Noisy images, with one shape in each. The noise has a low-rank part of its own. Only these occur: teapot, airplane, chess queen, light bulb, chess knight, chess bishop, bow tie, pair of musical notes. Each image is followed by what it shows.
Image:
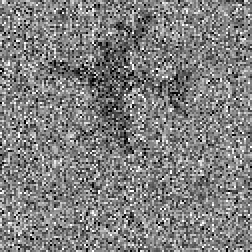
dark airplane
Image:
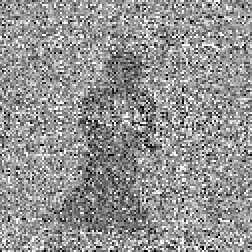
dark chess bishop
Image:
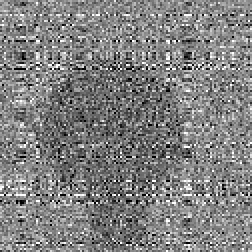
dark light bulb
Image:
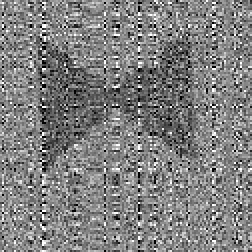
dark bow tie
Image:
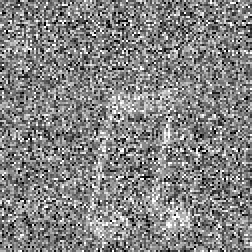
light pair of musical notes
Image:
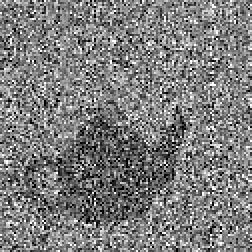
dark teapot
